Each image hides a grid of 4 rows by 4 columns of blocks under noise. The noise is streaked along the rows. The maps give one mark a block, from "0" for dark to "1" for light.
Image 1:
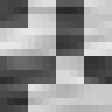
0101
1101
0010
0111
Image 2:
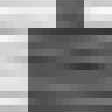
1101
1000
1000
1000
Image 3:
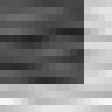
0001
0001
0001
1111
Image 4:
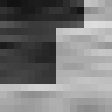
0001
0011
0011
1111
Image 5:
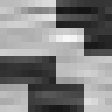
1100
1110
0011
1001
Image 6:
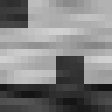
0111
1111
1101
0000
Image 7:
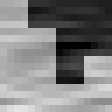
1000
1100
1101
1111
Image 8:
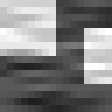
1100
1101
0001
0000
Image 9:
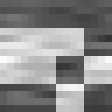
0000
1110
1101
0010
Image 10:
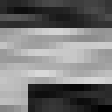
0000
1111
1111
1000
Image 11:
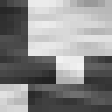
0111
0111
0010
1000
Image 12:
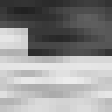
0000
1000
1111
1111
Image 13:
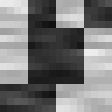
1010
1001
1001
0011
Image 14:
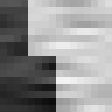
0111
0111
0011
0011
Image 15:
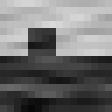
1111
1011
0000
0000
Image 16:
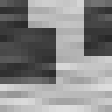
0110
0010
0011
1111
